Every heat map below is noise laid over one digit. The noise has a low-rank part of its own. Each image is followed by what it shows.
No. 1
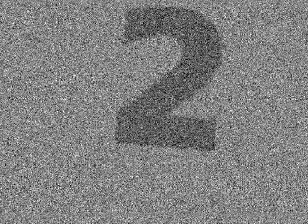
dark 2
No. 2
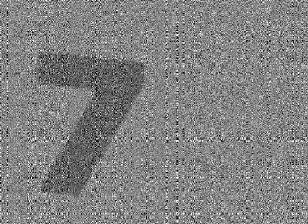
dark 7
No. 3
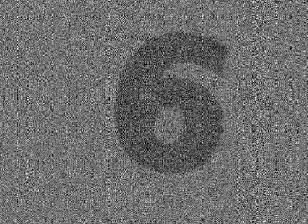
dark 6
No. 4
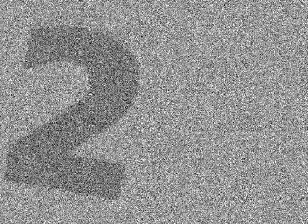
dark 2
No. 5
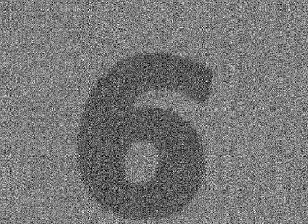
dark 6
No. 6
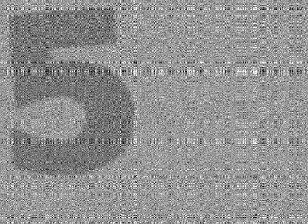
dark 5
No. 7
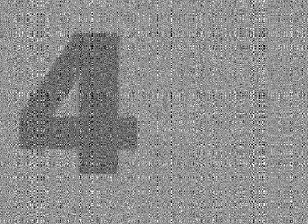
dark 4
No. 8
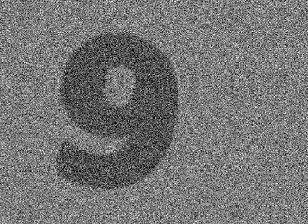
dark 9
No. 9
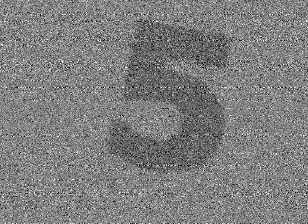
dark 5
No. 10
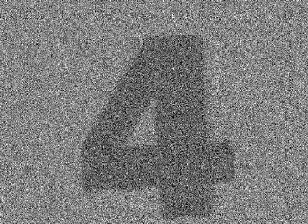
dark 4
